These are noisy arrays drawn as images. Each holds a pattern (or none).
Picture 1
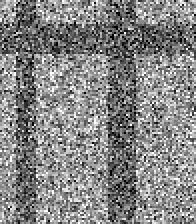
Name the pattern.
bands of rows crossing bands of columns
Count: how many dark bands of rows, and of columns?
1 and 2
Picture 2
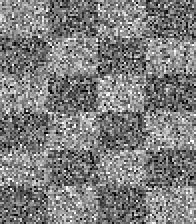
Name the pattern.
a checkerboard
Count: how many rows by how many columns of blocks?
6 by 4
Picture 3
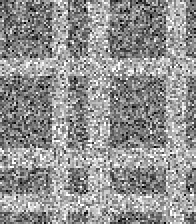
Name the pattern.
bands of rows crossing bands of columns
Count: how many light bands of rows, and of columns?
3 and 3
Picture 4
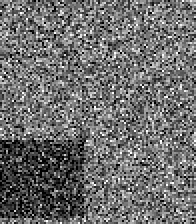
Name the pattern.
one block
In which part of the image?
bottom left
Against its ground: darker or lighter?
darker
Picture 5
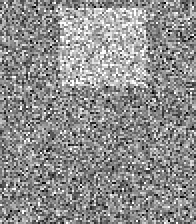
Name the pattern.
one block
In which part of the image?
top middle
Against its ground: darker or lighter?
lighter
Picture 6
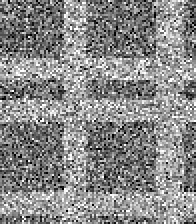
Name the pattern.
bands of rows crossing bands of columns
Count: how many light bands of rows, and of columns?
3 and 2
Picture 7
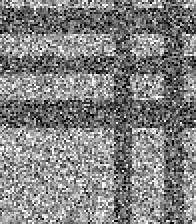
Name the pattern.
bands of rows crossing bands of columns
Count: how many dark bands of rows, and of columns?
3 and 2
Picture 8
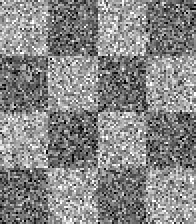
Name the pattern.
a checkerboard
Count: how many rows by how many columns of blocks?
4 by 4
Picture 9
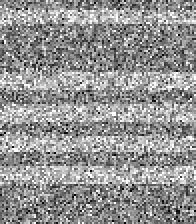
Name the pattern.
bands of rows
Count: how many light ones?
5
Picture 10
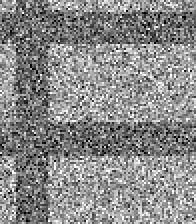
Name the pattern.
bands of rows crossing bands of columns
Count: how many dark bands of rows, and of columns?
2 and 1
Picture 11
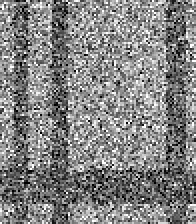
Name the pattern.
bands of rows crossing bands of columns
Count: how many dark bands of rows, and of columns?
1 and 3
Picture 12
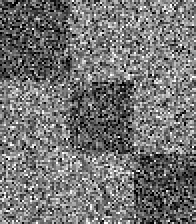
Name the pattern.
blocks along the diagonal
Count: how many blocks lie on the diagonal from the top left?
3
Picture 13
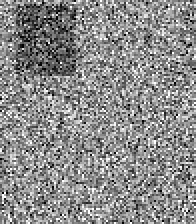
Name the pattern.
one block
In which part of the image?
top left
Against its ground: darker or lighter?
darker
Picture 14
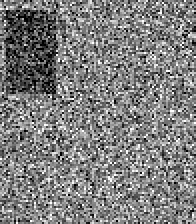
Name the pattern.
one block
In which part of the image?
top left
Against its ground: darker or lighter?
darker
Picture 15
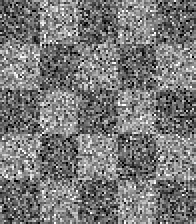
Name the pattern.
a checkerboard
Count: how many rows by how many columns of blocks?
5 by 5
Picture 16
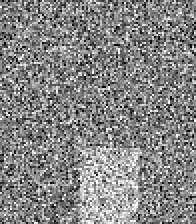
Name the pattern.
one block
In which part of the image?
bottom middle
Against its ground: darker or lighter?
lighter
